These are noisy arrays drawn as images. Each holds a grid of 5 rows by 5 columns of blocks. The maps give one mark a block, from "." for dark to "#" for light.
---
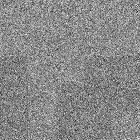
#####
#####
.##..
.#...
.#..#
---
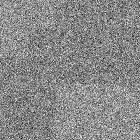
##...
#....
.....
..###
..###
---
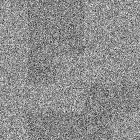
#..##
#..##
#.###
###..
#...#
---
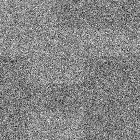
##...
#####
.##..
.....
.##..
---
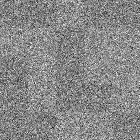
..#..
##.##
.#.##
.#..#
..##.
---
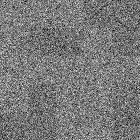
###..
#..#.
#####
#.##.
..##.
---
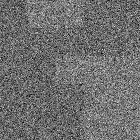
.##..
.....
..###
...##
...##
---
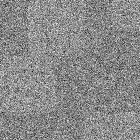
.##.#
.##..
##...
##...
...##
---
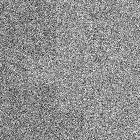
..###
..###
.####
..###
...##
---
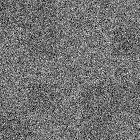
..###
#.##.
#####
#.#..
.##.#
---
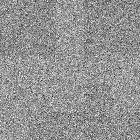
..#..
..#..
#####
###.#
#....
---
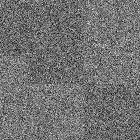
...##
...##
#..##
###..
###..
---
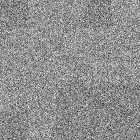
.##.#
#####
#####
##...
.#...
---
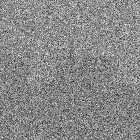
#####
#####
.#..#
.....
.....
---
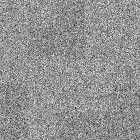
##.##
#..##
#####
.###.
.#...
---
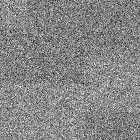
#....
.....
...##
#####
###..
